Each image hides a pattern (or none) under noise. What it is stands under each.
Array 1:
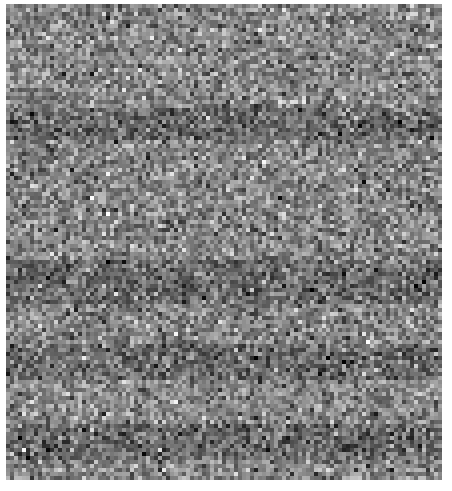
bands of rows
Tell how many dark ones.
4
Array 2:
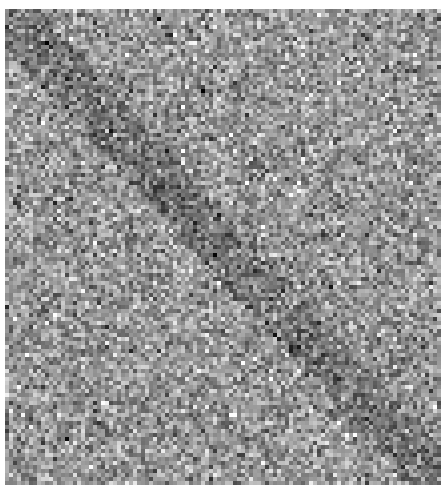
a diagonal band
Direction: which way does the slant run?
top left to bottom right
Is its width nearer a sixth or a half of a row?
a sixth
